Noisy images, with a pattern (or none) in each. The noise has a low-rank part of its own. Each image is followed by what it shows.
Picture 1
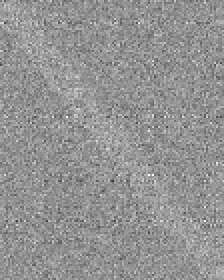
a diagonal band
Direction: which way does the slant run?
top left to bottom right
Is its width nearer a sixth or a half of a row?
a sixth
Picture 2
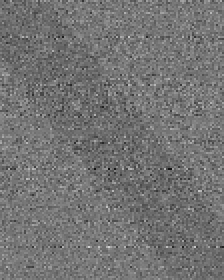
a diagonal band
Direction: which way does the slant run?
top left to bottom right
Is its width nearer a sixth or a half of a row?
a half
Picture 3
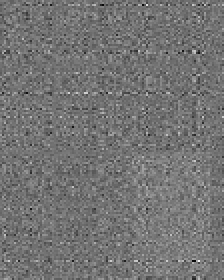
one block
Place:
bottom right
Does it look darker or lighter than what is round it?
lighter
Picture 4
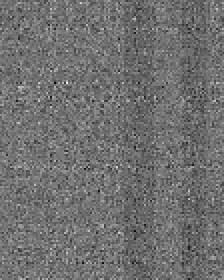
bands of columns
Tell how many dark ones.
2
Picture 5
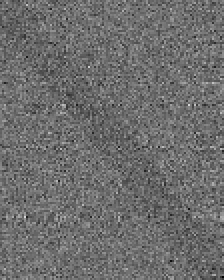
a diagonal band
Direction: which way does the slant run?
top left to bottom right
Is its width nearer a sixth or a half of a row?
a sixth
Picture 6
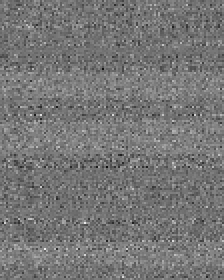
bands of rows
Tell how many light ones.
3
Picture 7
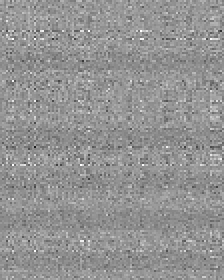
bands of rows
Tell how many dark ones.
5
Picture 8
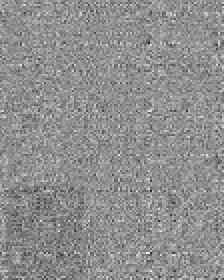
one block
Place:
bottom left
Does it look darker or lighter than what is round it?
darker
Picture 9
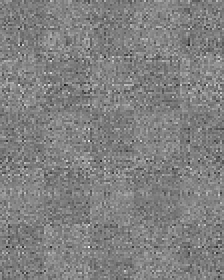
a checkerboard
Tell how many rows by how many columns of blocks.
5 by 5
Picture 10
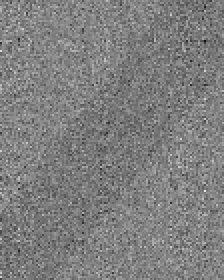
a diagonal band
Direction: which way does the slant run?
bottom left to top right
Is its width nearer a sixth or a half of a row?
a half
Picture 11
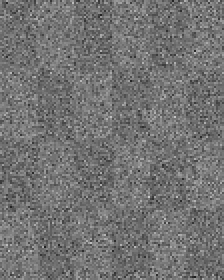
a checkerboard
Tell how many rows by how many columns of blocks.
4 by 6
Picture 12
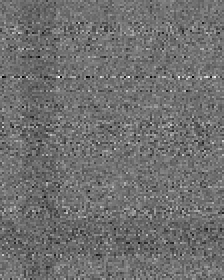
bands of rows crossing bands of columns
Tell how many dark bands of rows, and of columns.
1 and 1
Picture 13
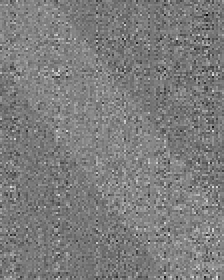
a diagonal band
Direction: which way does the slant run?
top left to bottom right
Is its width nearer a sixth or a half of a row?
a half
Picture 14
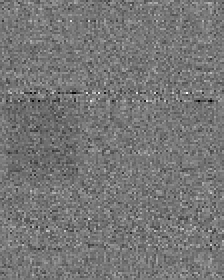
one block
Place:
middle left
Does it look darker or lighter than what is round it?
darker
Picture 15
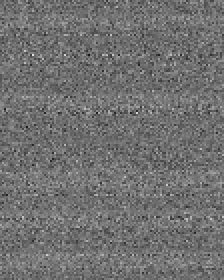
bands of rows
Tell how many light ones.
5
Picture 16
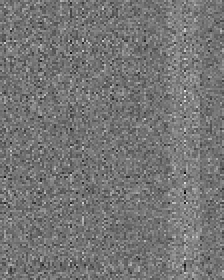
one band of columns
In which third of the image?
right
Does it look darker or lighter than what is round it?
lighter
